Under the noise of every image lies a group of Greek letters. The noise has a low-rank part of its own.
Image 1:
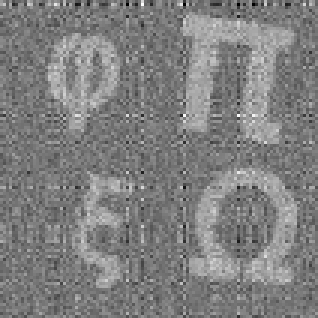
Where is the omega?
bottom right
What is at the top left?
phi
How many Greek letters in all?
4
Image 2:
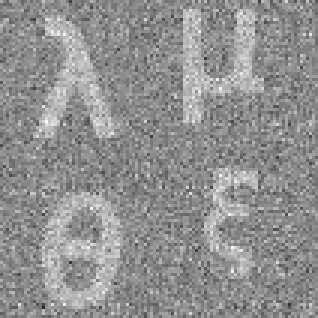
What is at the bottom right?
xi
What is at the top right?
mu
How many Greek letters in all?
4
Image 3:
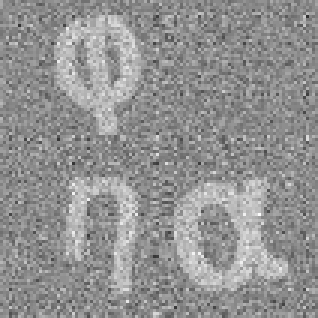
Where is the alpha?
bottom right
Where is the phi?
top left
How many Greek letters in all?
3
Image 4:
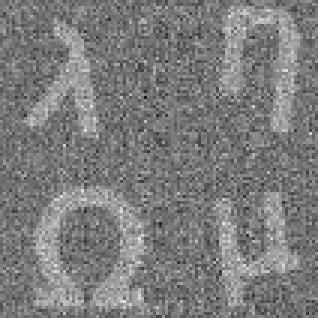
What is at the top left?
lambda
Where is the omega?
bottom left
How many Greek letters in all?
4
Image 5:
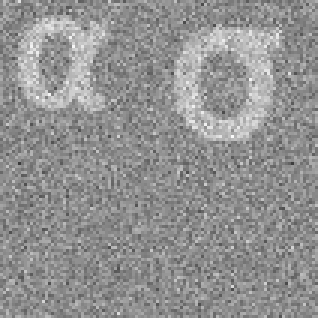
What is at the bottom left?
nothing
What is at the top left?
alpha
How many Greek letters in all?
2
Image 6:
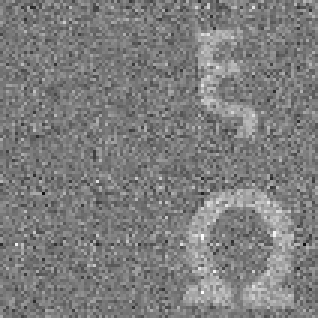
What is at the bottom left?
nothing
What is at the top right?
xi
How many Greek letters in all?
2
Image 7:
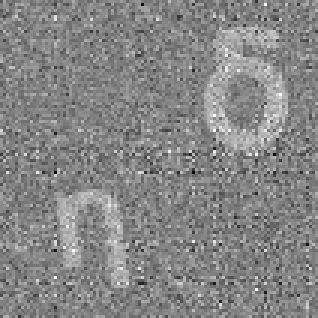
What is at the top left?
nothing
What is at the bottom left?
eta
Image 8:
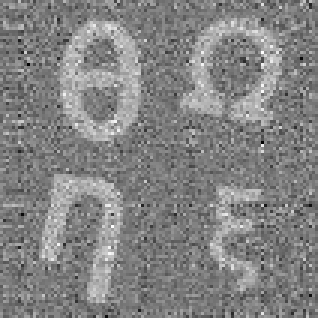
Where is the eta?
bottom left
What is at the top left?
theta
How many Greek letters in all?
4
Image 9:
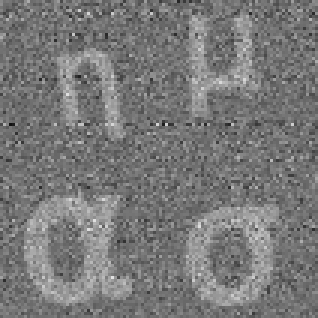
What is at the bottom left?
alpha
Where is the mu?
top right
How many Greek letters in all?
4
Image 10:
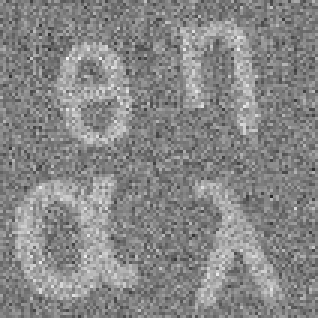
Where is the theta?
top left
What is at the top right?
eta
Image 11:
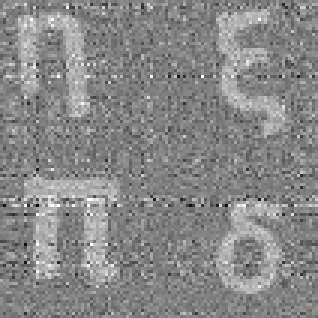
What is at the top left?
eta
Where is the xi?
top right
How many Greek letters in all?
4
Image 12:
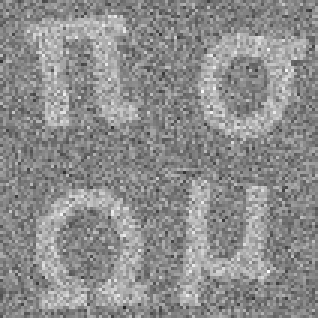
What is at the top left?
pi
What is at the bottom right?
mu
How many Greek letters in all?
4
